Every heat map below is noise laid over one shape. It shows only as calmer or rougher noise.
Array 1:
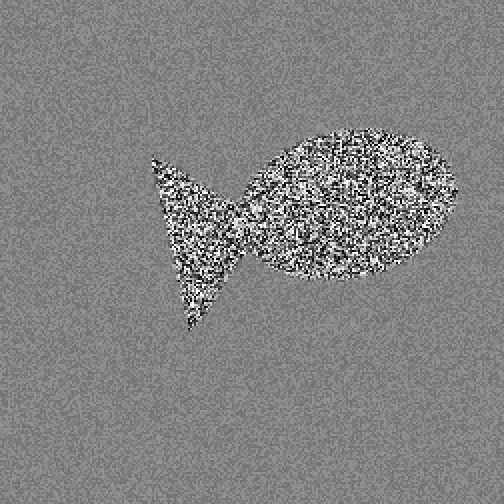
rough fish
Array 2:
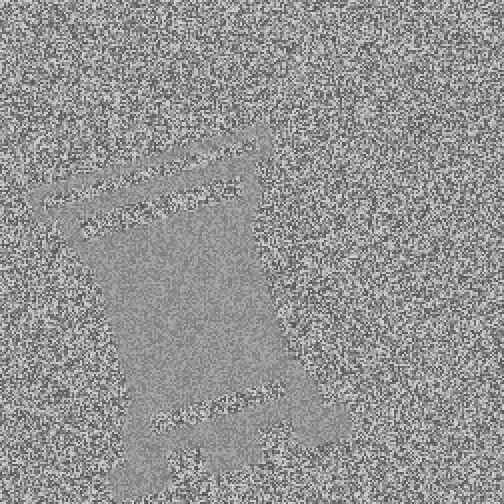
calm chess rook
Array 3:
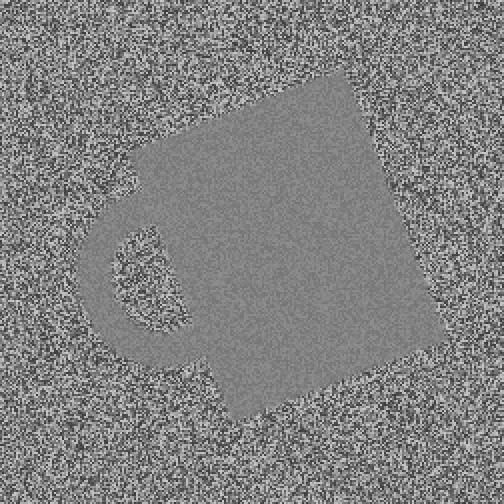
calm cup
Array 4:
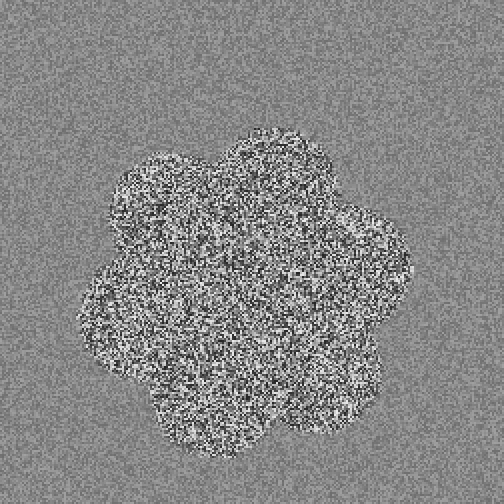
rough flower
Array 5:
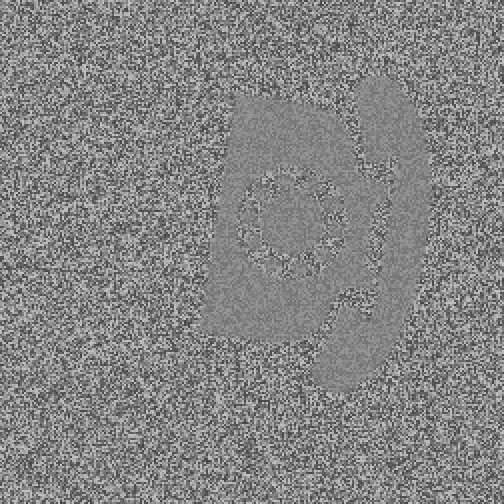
calm telephone
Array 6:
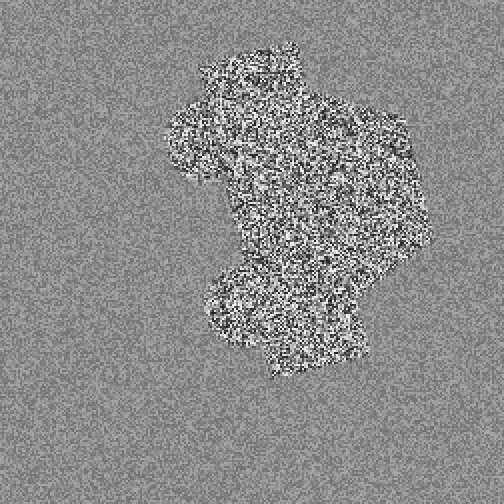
rough car
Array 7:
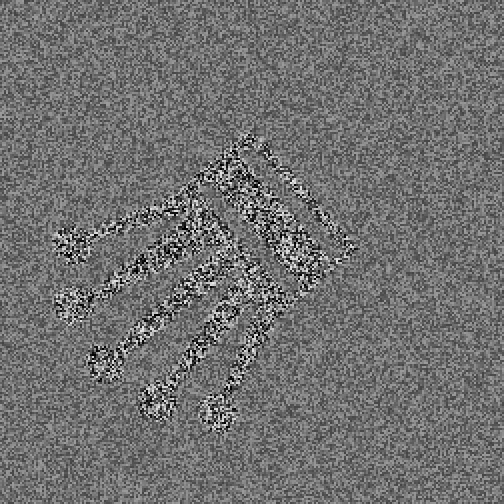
rough chess queen
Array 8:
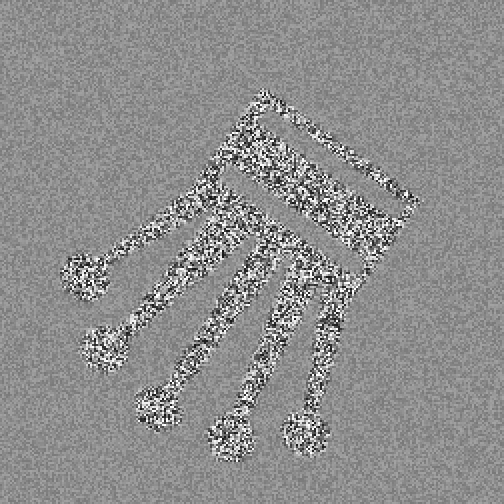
rough chess queen
